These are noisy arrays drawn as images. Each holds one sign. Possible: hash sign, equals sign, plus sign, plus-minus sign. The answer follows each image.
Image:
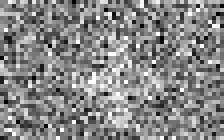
plus sign
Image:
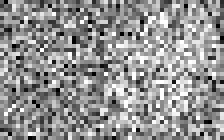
hash sign
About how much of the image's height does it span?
nearly all
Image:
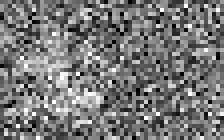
plus-minus sign
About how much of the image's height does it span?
two thirds
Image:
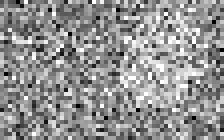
hash sign
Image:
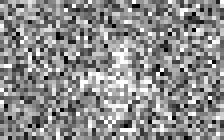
plus sign
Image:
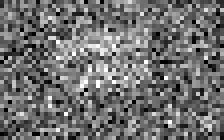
equals sign
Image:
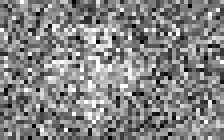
plus sign
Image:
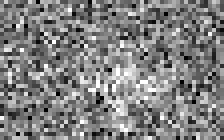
plus sign
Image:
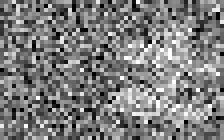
plus-minus sign
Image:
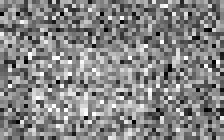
equals sign
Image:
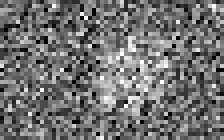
hash sign
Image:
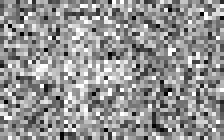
plus sign
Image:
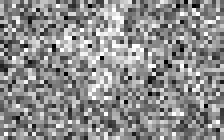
plus sign
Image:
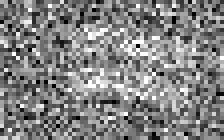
equals sign
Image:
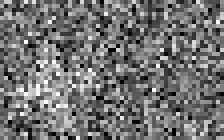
plus sign
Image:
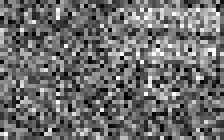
equals sign
